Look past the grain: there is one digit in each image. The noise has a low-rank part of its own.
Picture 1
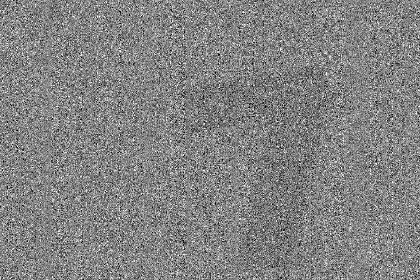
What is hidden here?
dark 7
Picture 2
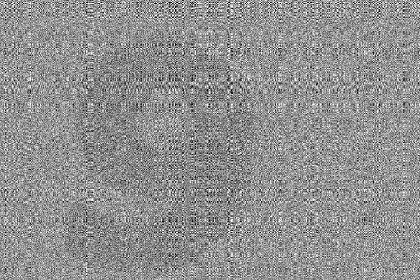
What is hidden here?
dark 9
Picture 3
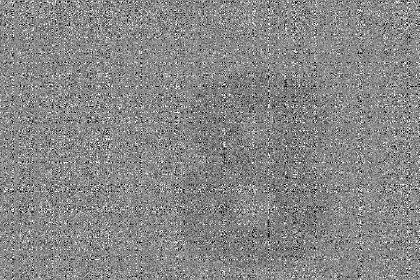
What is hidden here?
dark 8
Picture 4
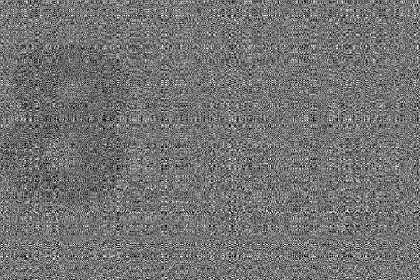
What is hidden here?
dark 8
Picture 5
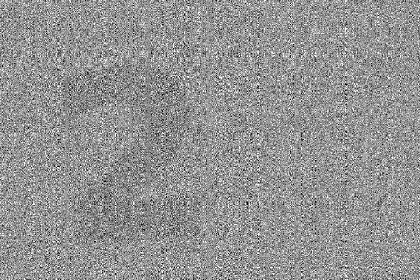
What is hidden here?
dark 2
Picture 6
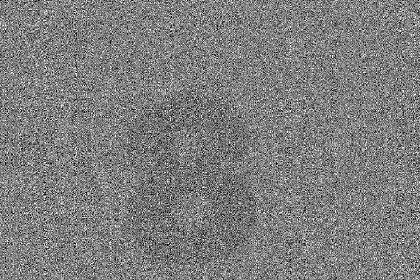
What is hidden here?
dark 8
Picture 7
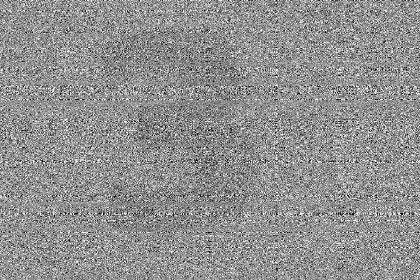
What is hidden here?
dark 3
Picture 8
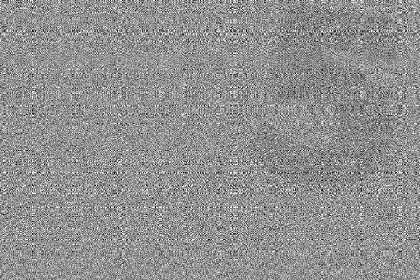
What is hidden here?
dark 5
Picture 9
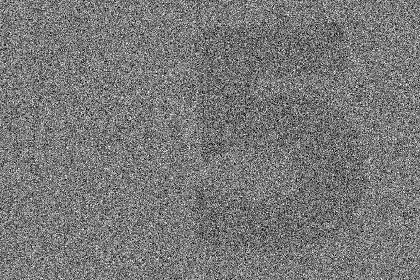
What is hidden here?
dark 5
